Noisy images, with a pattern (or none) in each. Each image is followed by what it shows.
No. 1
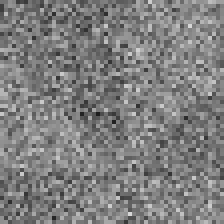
spokes from one point
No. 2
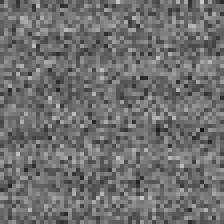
horizontal stripes
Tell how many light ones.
5
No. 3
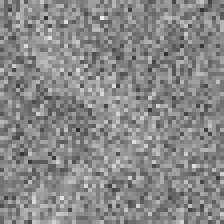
a wavy band
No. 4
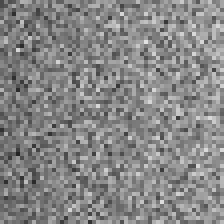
a smooth slope
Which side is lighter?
right
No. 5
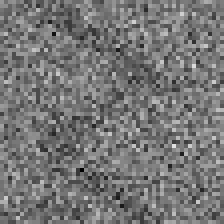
a wavy band
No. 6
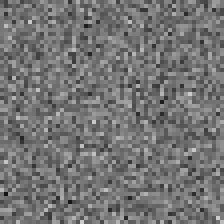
only noise
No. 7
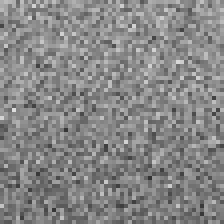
a smooth slope
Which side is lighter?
top
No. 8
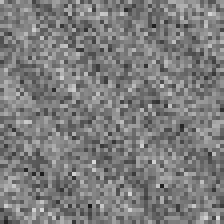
diagonal stripes
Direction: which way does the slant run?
top left to bottom right
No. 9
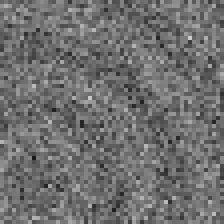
rings round one point
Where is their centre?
bottom left
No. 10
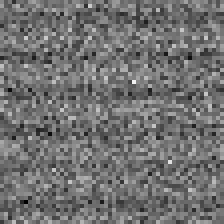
horizontal stripes
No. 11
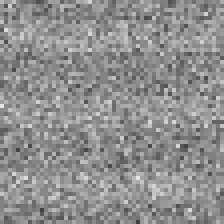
horizontal stripes
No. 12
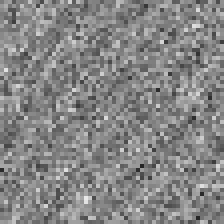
diagonal stripes
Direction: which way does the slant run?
bottom left to top right
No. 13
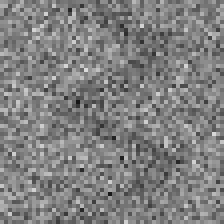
a wavy band
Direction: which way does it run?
top to bottom
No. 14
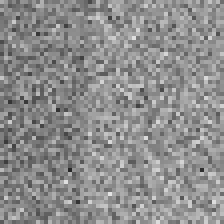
a sharp edge
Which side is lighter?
right
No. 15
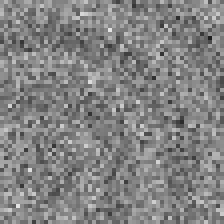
rings round one point
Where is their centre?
bottom left
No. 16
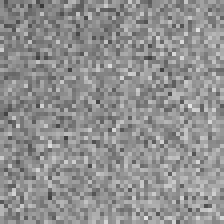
a smooth slope
